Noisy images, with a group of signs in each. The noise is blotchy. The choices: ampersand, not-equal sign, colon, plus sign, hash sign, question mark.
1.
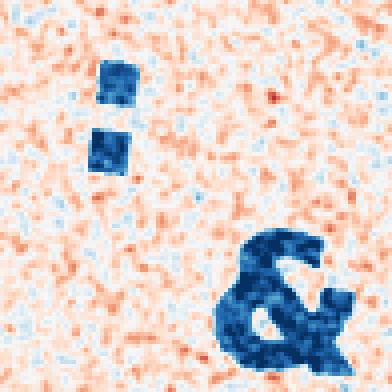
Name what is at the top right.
nothing
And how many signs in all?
2
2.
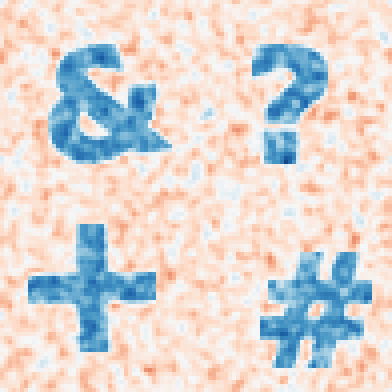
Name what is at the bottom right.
hash sign
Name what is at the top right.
question mark
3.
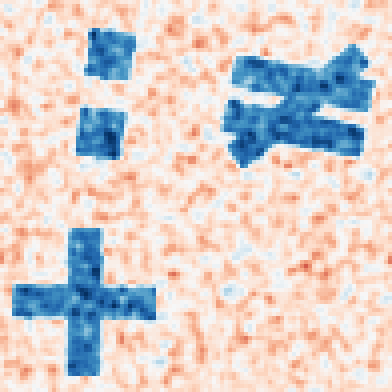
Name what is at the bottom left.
plus sign
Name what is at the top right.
not-equal sign
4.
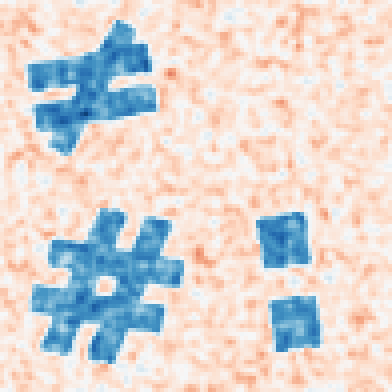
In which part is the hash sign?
bottom left
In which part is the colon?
bottom right
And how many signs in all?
3
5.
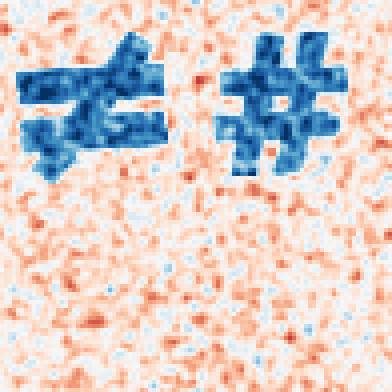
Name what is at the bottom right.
nothing
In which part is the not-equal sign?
top left
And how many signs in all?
2
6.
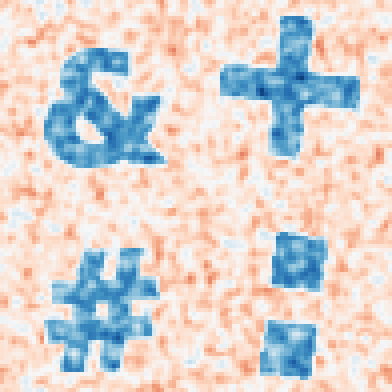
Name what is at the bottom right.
colon
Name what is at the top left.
ampersand
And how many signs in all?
4
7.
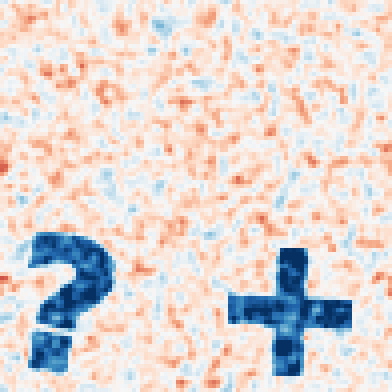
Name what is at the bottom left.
question mark
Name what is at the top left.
nothing
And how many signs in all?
2
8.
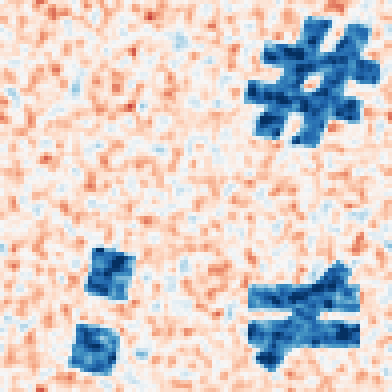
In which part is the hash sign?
top right
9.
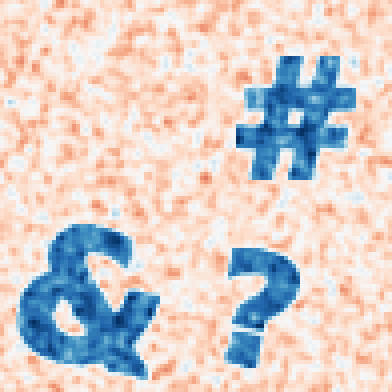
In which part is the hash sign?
top right
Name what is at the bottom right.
question mark
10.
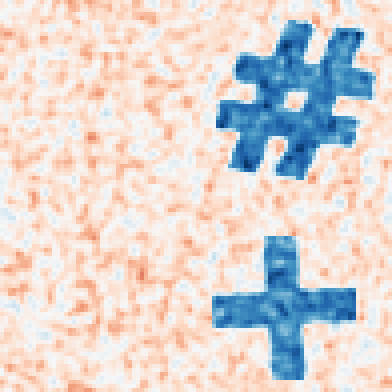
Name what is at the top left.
nothing
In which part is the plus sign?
bottom right
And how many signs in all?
2
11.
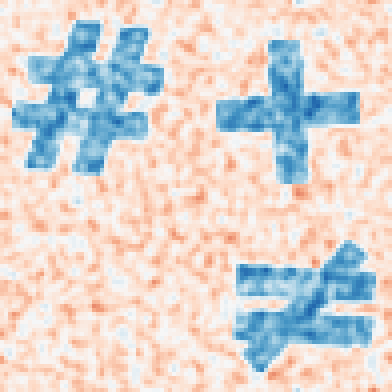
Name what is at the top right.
plus sign
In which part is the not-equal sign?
bottom right
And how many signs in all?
3
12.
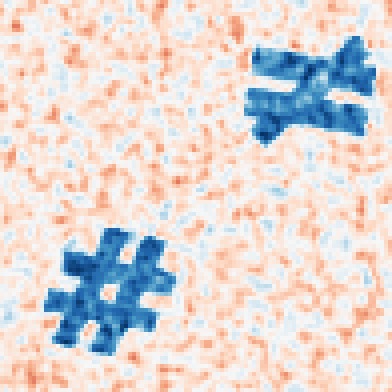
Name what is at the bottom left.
hash sign
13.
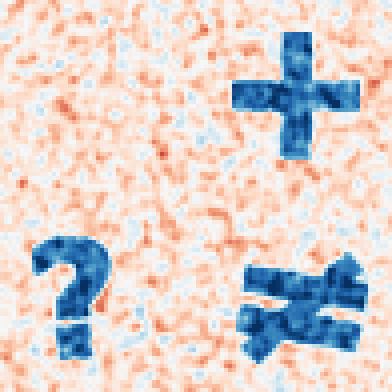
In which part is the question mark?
bottom left
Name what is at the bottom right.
not-equal sign
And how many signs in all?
3
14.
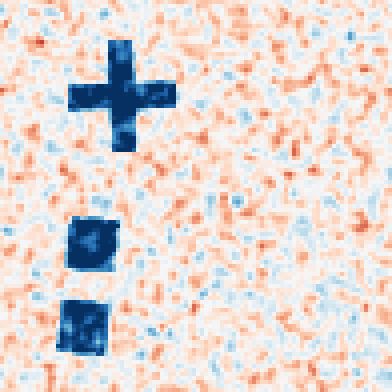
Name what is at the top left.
plus sign
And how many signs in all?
2
